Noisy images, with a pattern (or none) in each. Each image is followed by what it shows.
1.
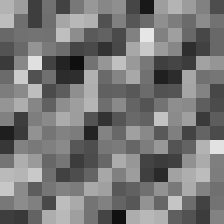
diagonal stripes
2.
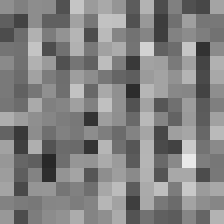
vertical stripes
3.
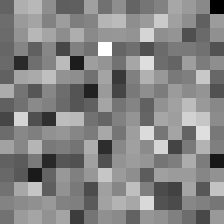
only noise
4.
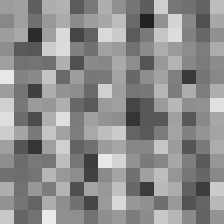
vertical stripes
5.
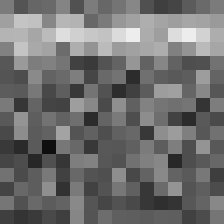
one horizontal stripe
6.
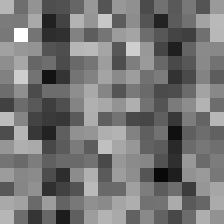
vertical stripes
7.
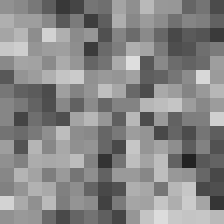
spokes from one point
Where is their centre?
centre
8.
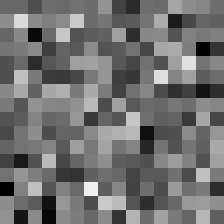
only noise
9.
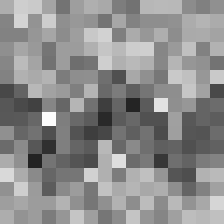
a wavy band
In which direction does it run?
left to right
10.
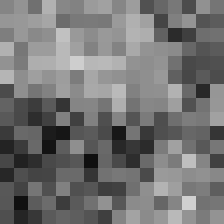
spokes from one point
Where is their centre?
middle right
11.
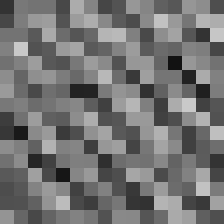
diagonal stripes
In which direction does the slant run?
top left to bottom right
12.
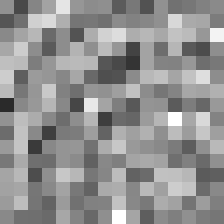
rings round one point
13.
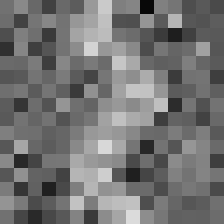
a wavy band
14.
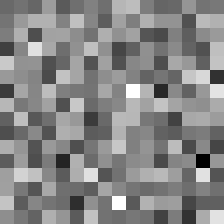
only noise
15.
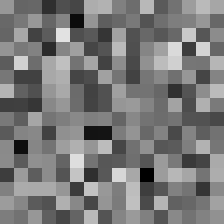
only noise
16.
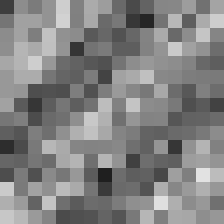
diagonal stripes
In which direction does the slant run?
bottom left to top right
